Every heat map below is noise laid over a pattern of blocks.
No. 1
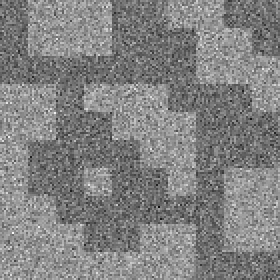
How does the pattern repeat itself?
mirrored about the diagonal from the bottom left
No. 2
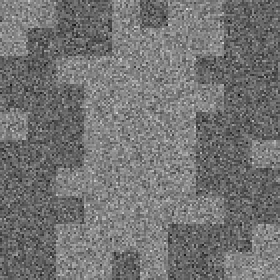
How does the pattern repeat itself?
the same after a half turn
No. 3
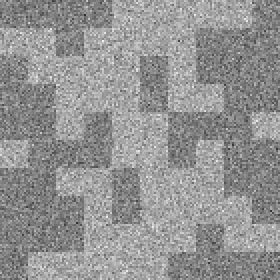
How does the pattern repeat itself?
the same after a half turn
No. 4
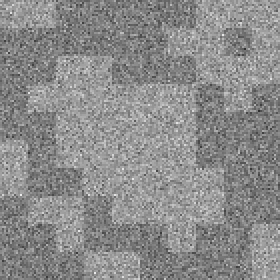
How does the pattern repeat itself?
mirrored about the diagonal from the bottom left
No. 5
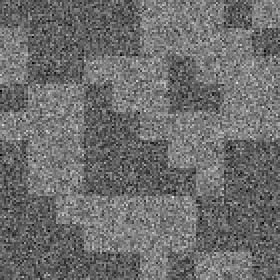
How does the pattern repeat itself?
mirrored about the diagonal from the bottom left
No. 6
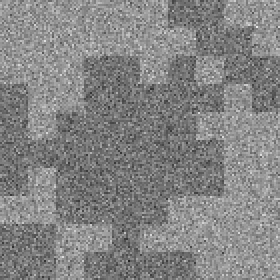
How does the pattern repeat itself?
mirrored about the diagonal from the bottom left
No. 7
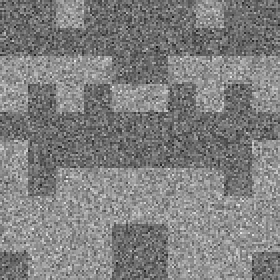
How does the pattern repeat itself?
left and right mirror each other
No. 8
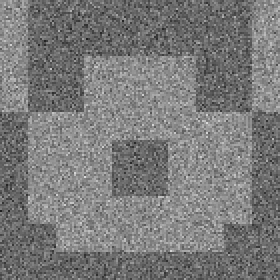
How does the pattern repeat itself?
left and right mirror each other
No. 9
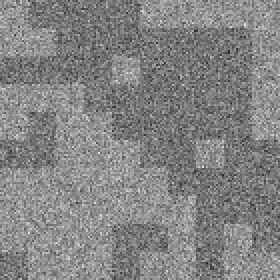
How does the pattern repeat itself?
mirrored about the diagonal from the bottom left
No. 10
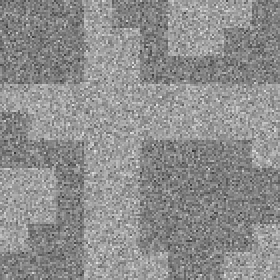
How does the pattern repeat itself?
mirrored about the diagonal from the top left
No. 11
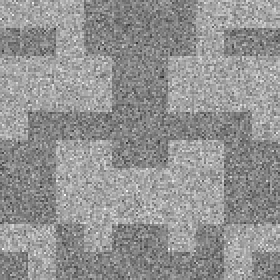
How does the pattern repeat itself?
left and right mirror each other
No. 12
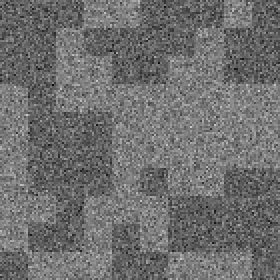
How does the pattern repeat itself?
no symmetry
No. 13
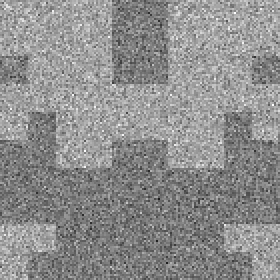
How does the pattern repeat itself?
left and right mirror each other
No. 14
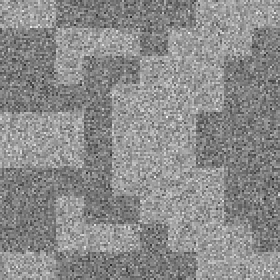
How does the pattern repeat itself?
top and bottom mirror each other
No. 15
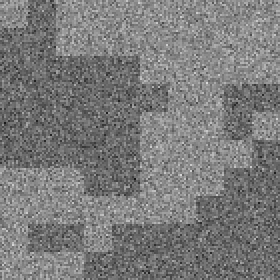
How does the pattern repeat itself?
no symmetry
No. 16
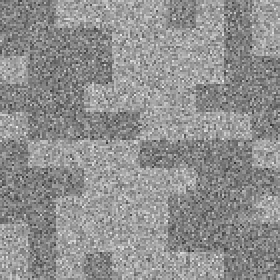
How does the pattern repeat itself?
the same after a half turn
